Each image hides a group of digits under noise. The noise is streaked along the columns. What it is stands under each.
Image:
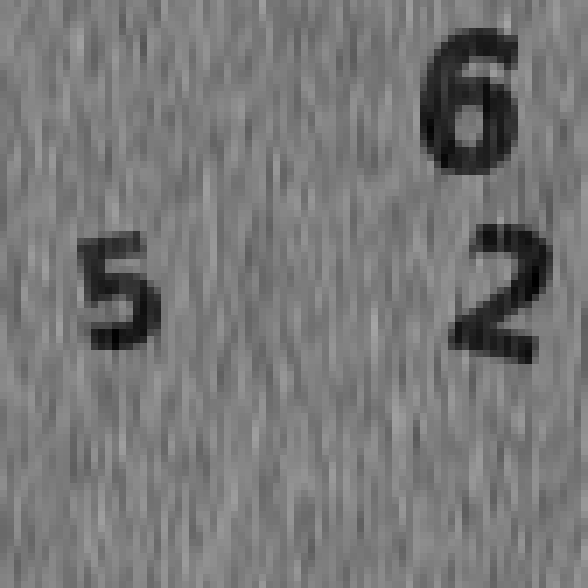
top right: dark 6; middle left: dark 5; middle right: dark 2
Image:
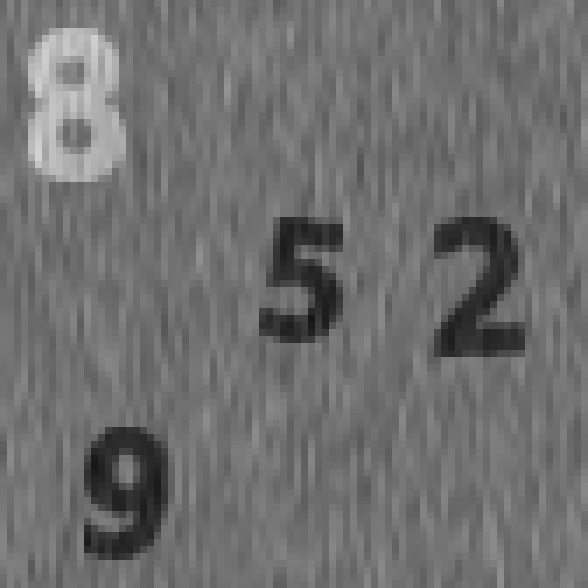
top left: light 8; centre: dark 5; middle right: dark 2; bottom left: dark 9
